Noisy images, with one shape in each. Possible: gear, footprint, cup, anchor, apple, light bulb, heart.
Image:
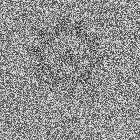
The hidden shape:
gear
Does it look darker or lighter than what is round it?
darker
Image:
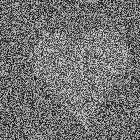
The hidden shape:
heart
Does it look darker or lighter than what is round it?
lighter
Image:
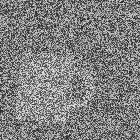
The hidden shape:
cup
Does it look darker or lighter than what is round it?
lighter
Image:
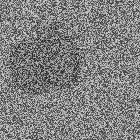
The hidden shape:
apple
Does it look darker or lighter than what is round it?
darker
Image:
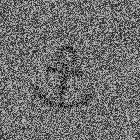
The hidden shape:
anchor
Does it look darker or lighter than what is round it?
darker
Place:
centre
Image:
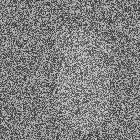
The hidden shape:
footprint
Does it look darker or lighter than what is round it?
lighter
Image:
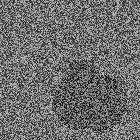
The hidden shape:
apple
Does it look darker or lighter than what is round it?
darker
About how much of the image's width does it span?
half
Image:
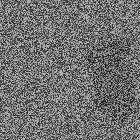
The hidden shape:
footprint
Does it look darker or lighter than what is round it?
darker
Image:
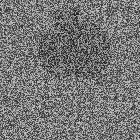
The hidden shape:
apple
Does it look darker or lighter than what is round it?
darker
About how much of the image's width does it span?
half
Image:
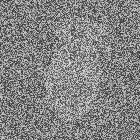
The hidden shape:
footprint
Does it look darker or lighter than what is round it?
lighter
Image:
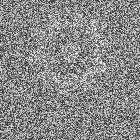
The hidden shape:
gear
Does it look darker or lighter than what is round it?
lighter
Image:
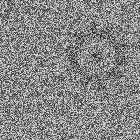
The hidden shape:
gear
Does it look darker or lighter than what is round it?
darker
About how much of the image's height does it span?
half
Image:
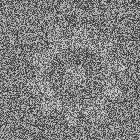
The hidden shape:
gear
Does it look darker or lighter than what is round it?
lighter
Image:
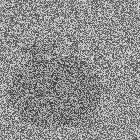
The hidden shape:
apple
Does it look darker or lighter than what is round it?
darker
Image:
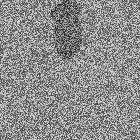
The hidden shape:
footprint
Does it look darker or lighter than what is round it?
darker
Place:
top middle
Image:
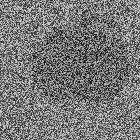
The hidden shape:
apple
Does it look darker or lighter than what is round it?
darker
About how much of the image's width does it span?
two thirds
